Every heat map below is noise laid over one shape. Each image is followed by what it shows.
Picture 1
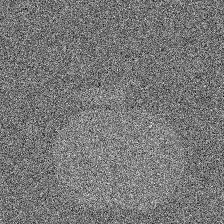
light apple
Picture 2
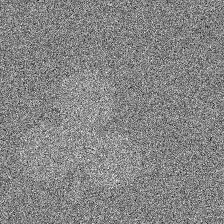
light club
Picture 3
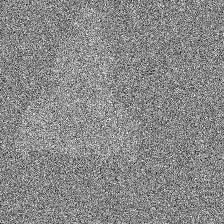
light chess pawn
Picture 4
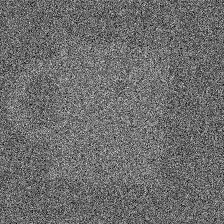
light cup
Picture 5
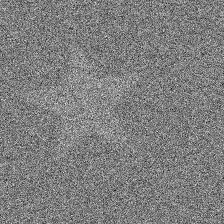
light star
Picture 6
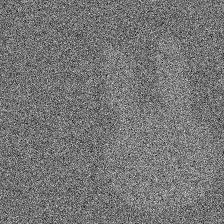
light rabbit's head
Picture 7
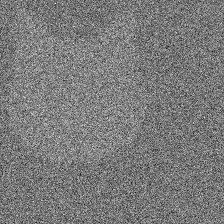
light cat's head
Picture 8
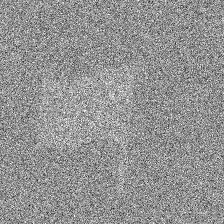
light flag
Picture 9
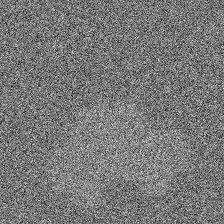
light car
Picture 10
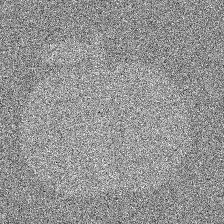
light apple
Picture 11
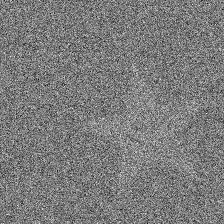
light star
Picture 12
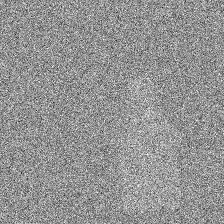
light bottle
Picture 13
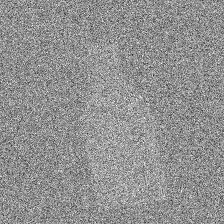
light bottle
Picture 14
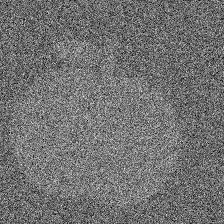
light apple
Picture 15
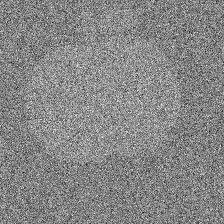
light apple
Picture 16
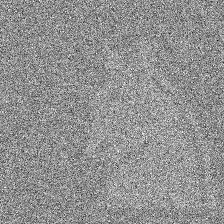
light chess knight
